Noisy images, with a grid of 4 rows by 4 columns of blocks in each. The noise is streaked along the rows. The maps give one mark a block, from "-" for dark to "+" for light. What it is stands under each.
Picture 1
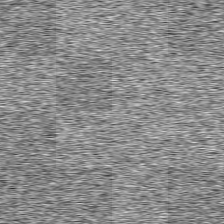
- + + -
+ - + +
- + + +
- - + -
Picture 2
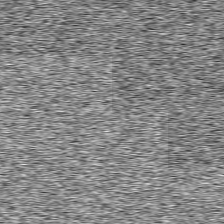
- - - -
+ + - -
+ + + -
+ + + +
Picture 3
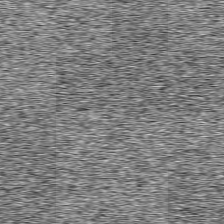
+ + - +
+ - - -
- + + +
- + + -
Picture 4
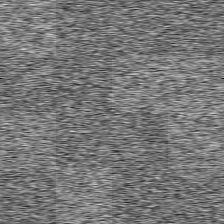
+ - - -
- - + +
+ - - +
- + - -
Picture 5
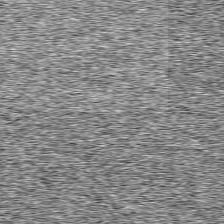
+ + + -
+ + + -
- - - -
- - - -
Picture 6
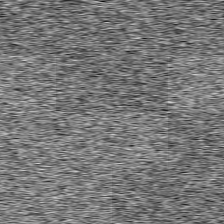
- - - -
+ - - +
+ + + -
+ + - -
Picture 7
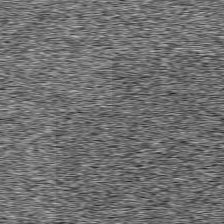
+ + + +
+ + - -
+ - - -
+ - - -
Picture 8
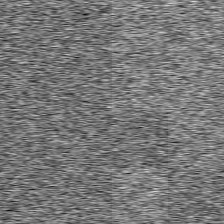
- - + +
- - + +
- - - +
- - + -
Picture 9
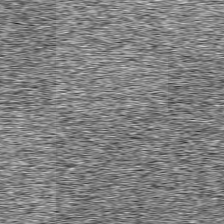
- + + +
- + + -
+ - - -
+ - - -
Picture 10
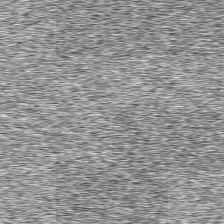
+ - - -
+ + + +
+ + - -
+ - - +
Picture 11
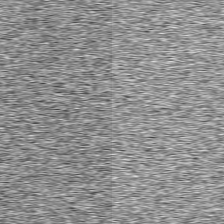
- - + +
- - + +
- - + +
- - + +
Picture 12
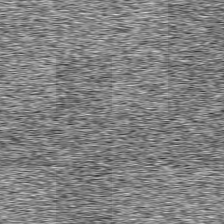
+ + + -
+ - + -
- - - -
+ - + +
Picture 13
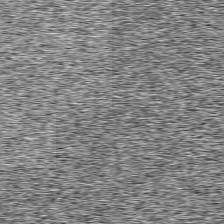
+ + - -
+ + - -
+ - - -
- - - -
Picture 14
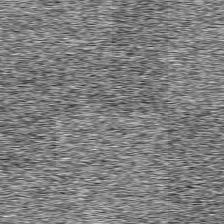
+ + - +
- - - +
- + + -
+ + + -
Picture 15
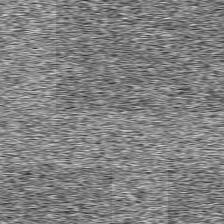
+ - - -
+ - - -
+ + + +
- - + -
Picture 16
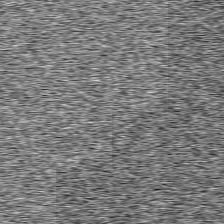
+ + + -
+ + + -
+ + - -
+ - - -
